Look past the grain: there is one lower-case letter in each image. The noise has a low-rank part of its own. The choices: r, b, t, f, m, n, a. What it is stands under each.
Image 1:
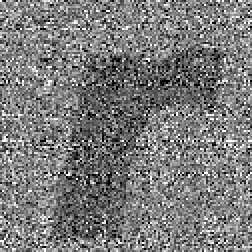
r
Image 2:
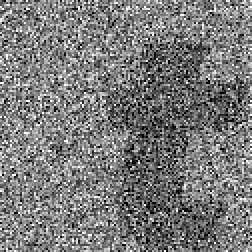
t
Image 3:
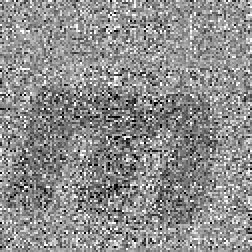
m
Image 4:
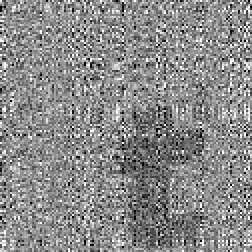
t
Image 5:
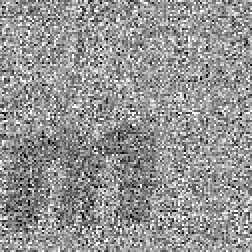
m
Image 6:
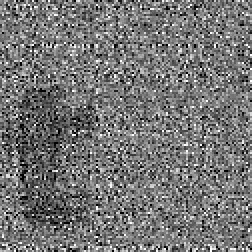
t
